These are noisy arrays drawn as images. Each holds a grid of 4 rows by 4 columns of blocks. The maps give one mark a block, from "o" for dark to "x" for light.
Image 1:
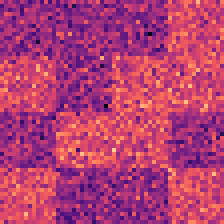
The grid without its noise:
o o o x
x o x x
o x x o
x o o x
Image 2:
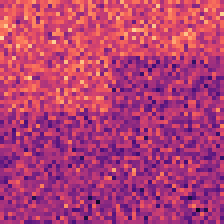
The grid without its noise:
x x x x
x x o o
o o o o
o o o o
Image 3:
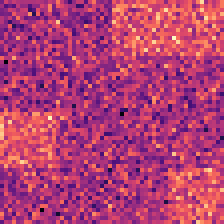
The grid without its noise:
o o x x
o o o o
x o o o
o o o x
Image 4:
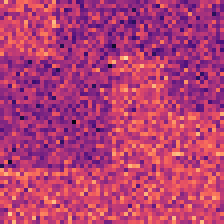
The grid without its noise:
x o o o
o o x o
o o x x
x x x x
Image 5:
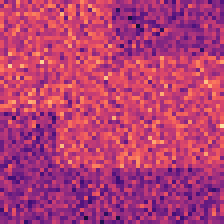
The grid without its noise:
x x o o
x x x x
o x x x
o o o o
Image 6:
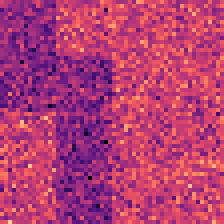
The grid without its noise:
o x x x
o o x x
x o x x
x o x x
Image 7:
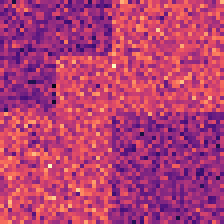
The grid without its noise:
o o x x
o x x x
x x o o
x x o o
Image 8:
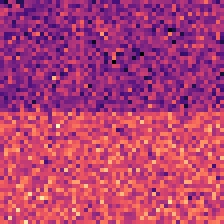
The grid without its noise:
o o o o
o o o o
x x x x
x x x x
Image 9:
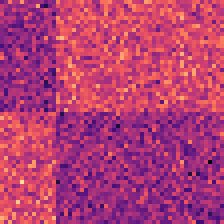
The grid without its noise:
o x x x
o x x x
x o o o
x o o o
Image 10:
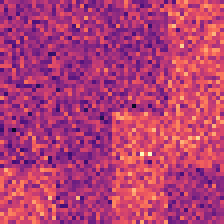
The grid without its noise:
o o o x
o o o x
o o x x
x o x o
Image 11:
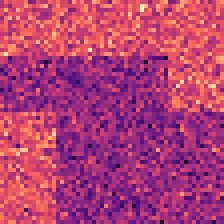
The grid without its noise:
x x x x
o o o x
x o o o
x o o o
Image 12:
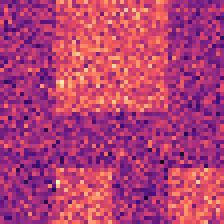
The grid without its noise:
o x x o
o x x o
o o o o
o x o x
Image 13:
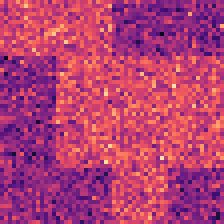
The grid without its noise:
x x o o
o x x x
o x x x
o o x o
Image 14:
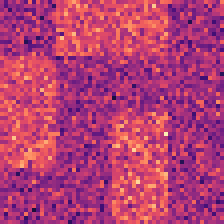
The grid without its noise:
o x x o
x o o o
x o x o
o o x o
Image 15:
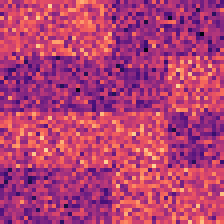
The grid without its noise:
x x o o
o o o x
x x x o
o o x x
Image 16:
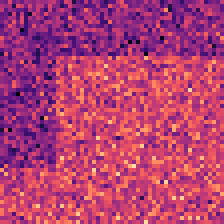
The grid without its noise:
o o o o
o x x x
o x x x
x x x x
